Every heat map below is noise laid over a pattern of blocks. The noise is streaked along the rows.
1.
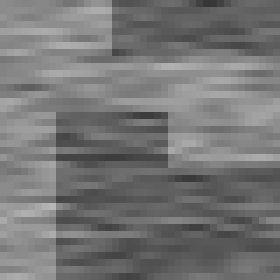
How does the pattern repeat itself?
no symmetry
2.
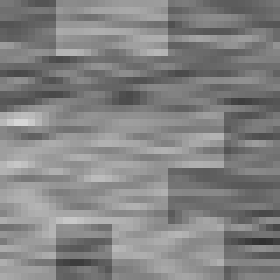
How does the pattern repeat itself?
no symmetry
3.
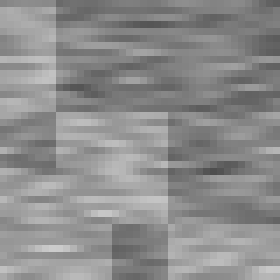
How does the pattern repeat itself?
mirrored about the diagonal from the bottom left
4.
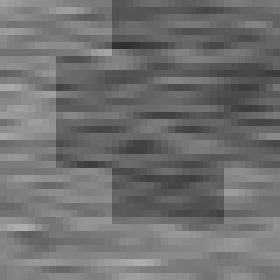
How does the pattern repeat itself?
mirrored about the diagonal from the bottom left
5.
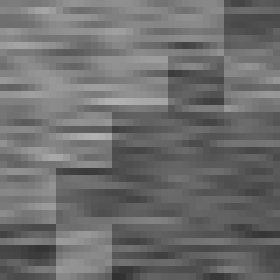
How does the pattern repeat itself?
mirrored about the diagonal from the top left
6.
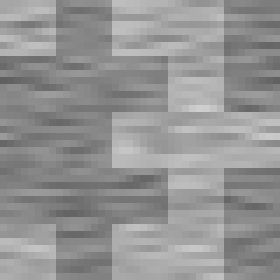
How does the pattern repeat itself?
top and bottom mirror each other
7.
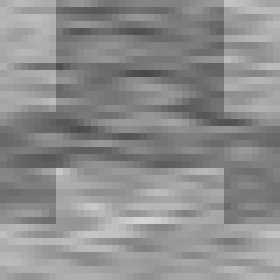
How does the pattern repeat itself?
left and right mirror each other
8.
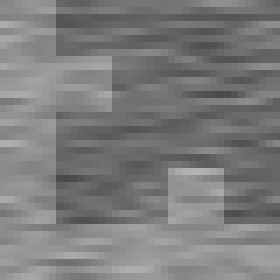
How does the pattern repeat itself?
mirrored about the diagonal from the bottom left
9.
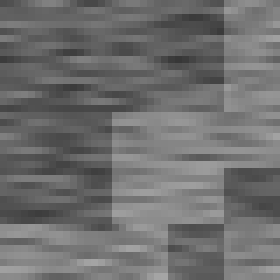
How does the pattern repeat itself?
mirrored about the diagonal from the top left
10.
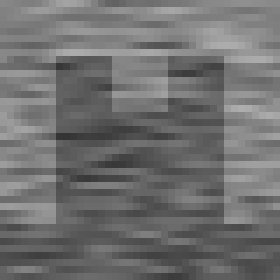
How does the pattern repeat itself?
left and right mirror each other
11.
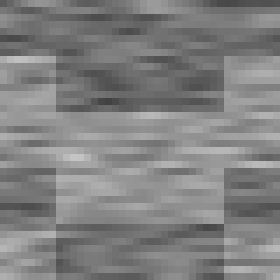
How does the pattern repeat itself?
left and right mirror each other
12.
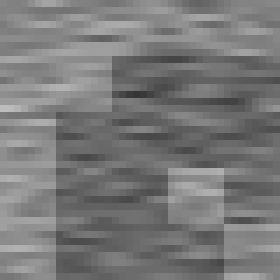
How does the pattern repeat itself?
mirrored about the diagonal from the top left
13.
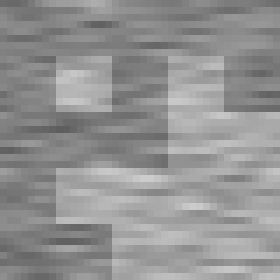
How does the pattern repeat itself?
mirrored about the diagonal from the top left
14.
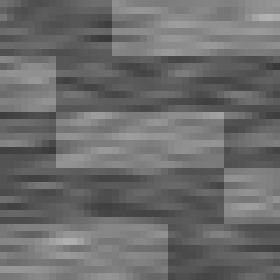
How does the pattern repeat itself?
the same after a half turn
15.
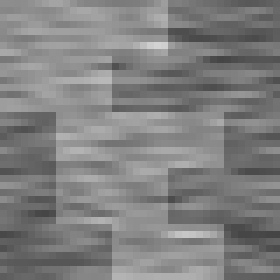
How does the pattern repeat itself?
no symmetry
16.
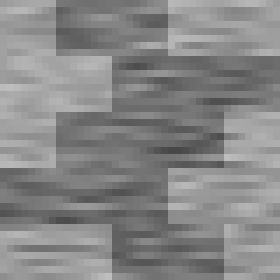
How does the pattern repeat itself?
the same after a half turn
